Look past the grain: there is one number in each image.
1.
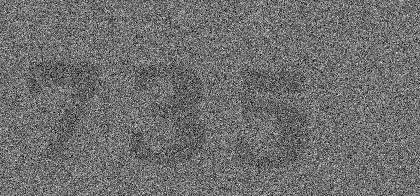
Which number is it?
735
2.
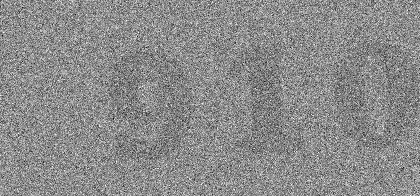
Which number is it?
910
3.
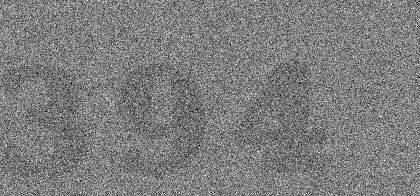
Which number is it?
394
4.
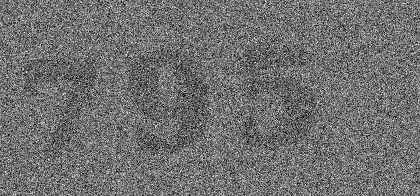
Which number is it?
795
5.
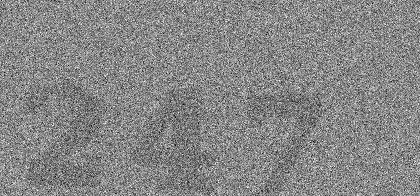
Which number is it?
247
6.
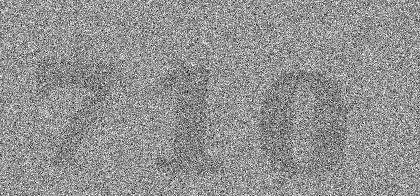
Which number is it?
710
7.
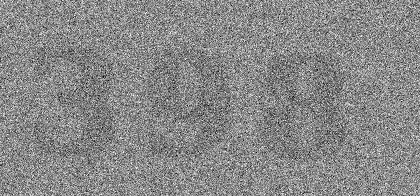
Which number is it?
398
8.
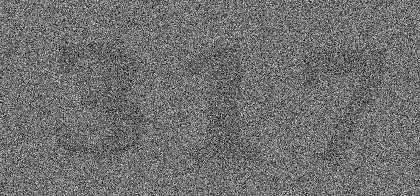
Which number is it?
317
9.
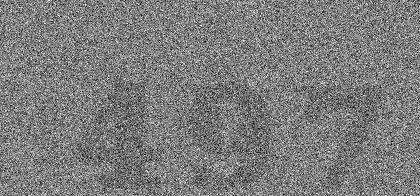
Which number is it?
497
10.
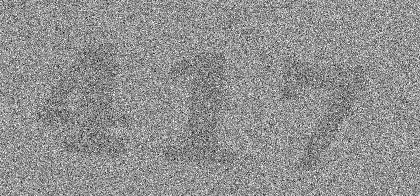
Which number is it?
417
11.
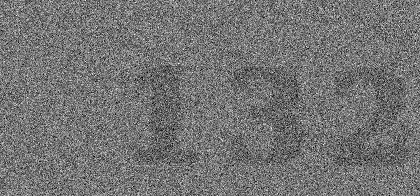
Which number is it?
132
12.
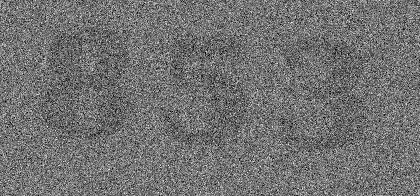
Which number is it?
853
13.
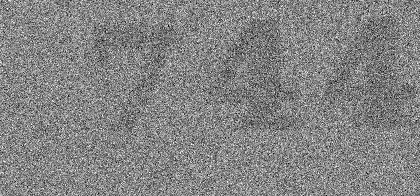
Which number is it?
744
